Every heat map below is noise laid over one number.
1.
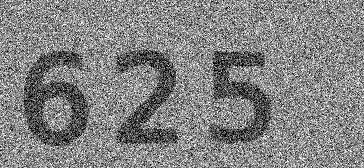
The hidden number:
625
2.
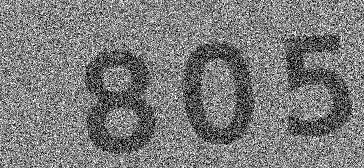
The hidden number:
805
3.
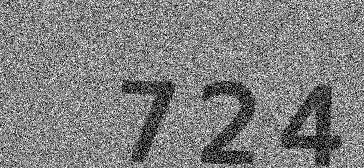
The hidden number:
724
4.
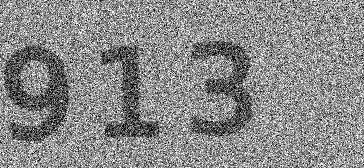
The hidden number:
913
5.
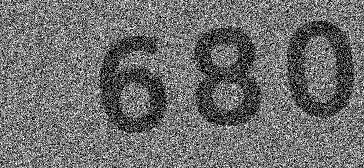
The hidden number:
680
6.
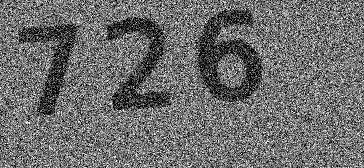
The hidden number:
726
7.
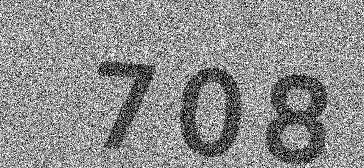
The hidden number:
708
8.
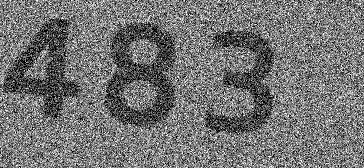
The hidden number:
483
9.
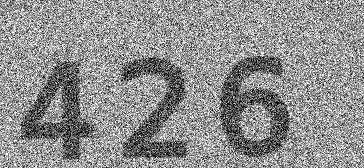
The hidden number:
426
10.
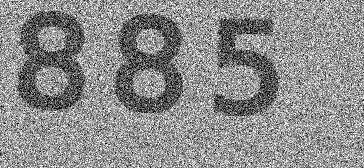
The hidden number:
885
